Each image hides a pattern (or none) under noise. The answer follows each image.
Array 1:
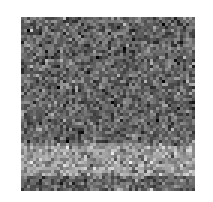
one band of rows
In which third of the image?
bottom
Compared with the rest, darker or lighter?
lighter
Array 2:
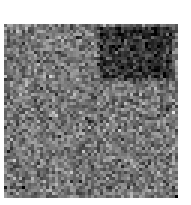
one block
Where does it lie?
top right
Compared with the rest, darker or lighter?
darker
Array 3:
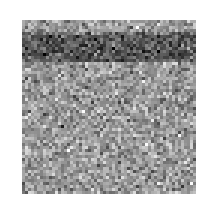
one band of rows
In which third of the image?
top
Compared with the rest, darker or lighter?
darker
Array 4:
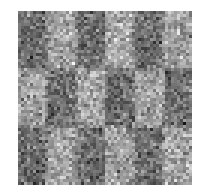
a checkerboard
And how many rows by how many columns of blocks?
3 by 6
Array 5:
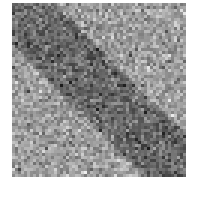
a diagonal band
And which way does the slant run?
top left to bottom right
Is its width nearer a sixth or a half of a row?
a half
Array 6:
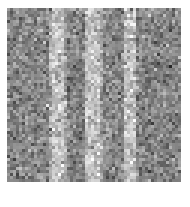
bands of columns
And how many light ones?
3
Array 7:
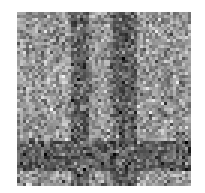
bands of rows crossing bands of columns
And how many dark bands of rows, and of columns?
1 and 2
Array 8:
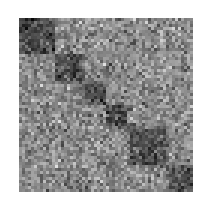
blocks along the diagonal
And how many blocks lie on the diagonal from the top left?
6
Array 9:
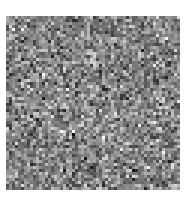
only noise
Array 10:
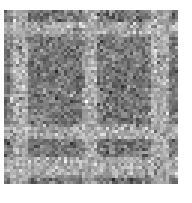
bands of rows crossing bands of columns
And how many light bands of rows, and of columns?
3 and 3
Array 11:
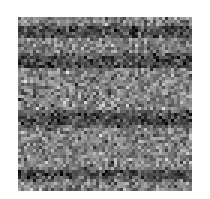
bands of rows
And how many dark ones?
4
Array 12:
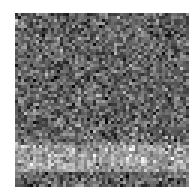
one band of rows
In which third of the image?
bottom
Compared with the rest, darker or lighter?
lighter
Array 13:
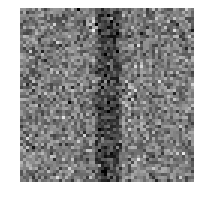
one band of columns
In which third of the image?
middle
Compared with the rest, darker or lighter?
darker
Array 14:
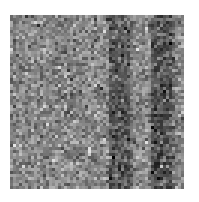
bands of columns
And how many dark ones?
2
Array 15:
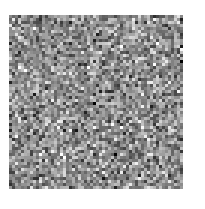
only noise
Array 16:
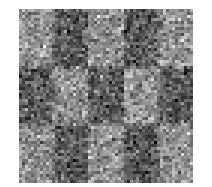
a checkerboard
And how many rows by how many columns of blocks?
3 by 5
